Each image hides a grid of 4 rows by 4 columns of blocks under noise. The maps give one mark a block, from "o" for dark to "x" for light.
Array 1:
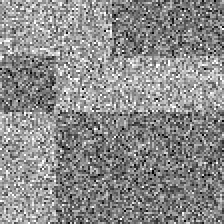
x x o o
o x x x
x o o o
x o o o
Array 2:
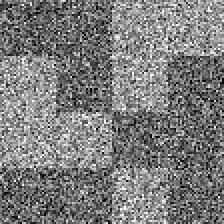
o o x x
x o x o
x x o o
o o x o
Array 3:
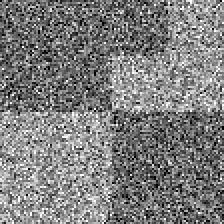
o o o x
o o x x
x x o o
x x o o
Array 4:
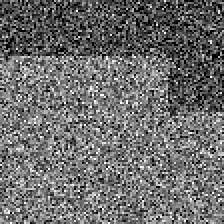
o o o o
x x x o
x x x x
x x x x
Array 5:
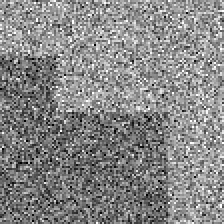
x x x x
o x x x
o o o x
o o o x
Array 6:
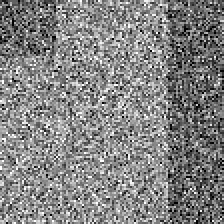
o x x o
x x x o
x x x o
x x x o
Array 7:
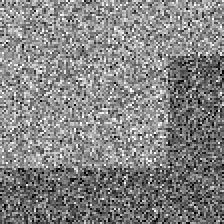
x x x x
x x x o
x x x o
o o o o
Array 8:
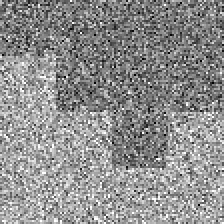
o o o o
x o o o
x x o x
x x x x
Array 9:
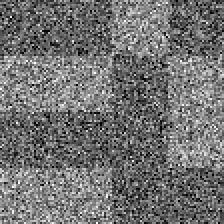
o o x o
x x o x
o o o x
x x o o
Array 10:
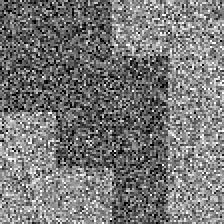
o o x x
o o o x
x o o x
x x o x
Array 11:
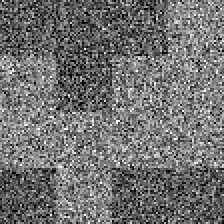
o o o x
x o x x
x x x x
o x o o
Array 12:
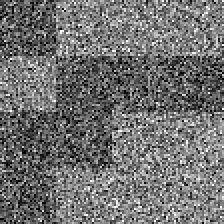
o x x x
x o o o
o o x x
o x x x
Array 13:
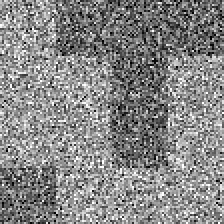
x o o o
x x o x
x x o x
o x x x
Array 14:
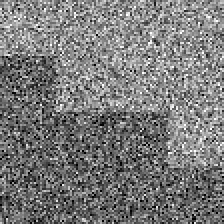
x x x x
o x x x
o o o x
o o o o
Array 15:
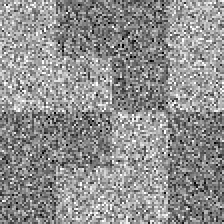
x o o x
x x o x
o o x o
o x x o
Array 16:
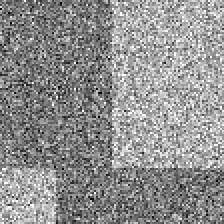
o o x x
o o x x
o o x x
x o o o
